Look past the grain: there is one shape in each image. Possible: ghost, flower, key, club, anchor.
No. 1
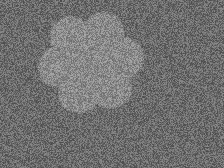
light flower
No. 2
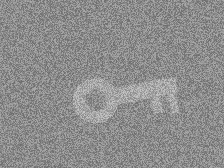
light key
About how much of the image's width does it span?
half
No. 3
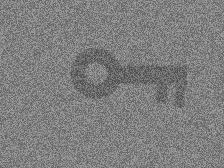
dark key
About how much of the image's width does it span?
half
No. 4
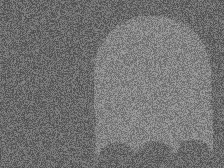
light ghost
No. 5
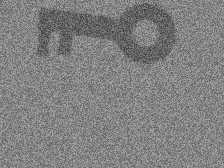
dark key
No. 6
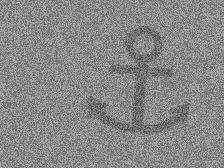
dark anchor
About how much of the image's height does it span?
two thirds
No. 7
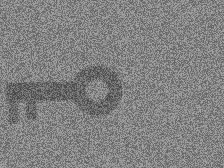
dark key
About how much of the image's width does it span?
half
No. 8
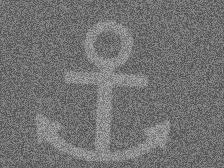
light anchor
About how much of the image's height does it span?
nearly all
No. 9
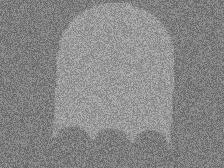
light ghost
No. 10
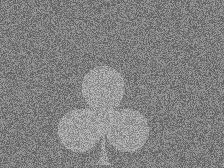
light club
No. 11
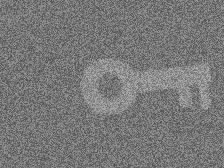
light key
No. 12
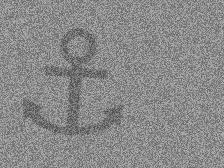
dark anchor
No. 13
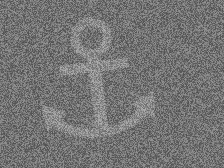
light anchor
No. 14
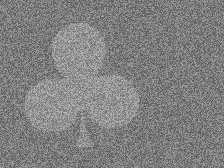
light club
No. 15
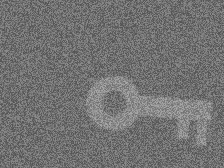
light key
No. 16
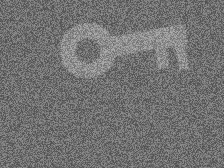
light key
